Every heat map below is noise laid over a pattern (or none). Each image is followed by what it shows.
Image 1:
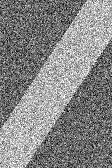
a diagonal band
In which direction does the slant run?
bottom left to top right
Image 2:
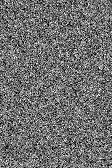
only noise
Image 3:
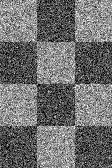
a checkerboard
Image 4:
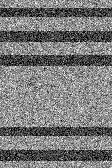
bands of rows
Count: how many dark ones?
5
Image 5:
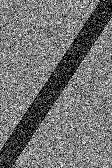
a diagonal band
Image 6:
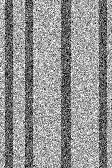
bands of columns
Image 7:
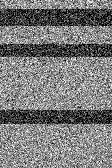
bands of rows
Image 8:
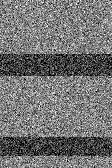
bands of rows
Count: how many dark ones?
2
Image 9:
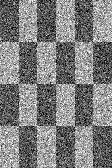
a checkerboard
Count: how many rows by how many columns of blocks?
4 by 6
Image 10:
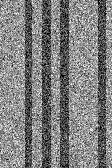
bands of columns
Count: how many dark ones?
4
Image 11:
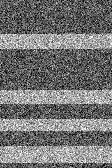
bands of rows
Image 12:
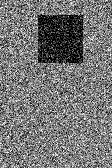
one block
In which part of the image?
top middle
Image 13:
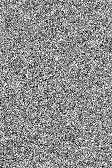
only noise
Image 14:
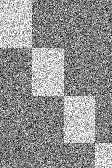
blocks along the diagonal
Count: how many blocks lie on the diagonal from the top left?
4
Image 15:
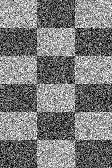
a checkerboard
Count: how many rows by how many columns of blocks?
6 by 3
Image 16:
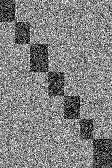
blocks along the diagonal
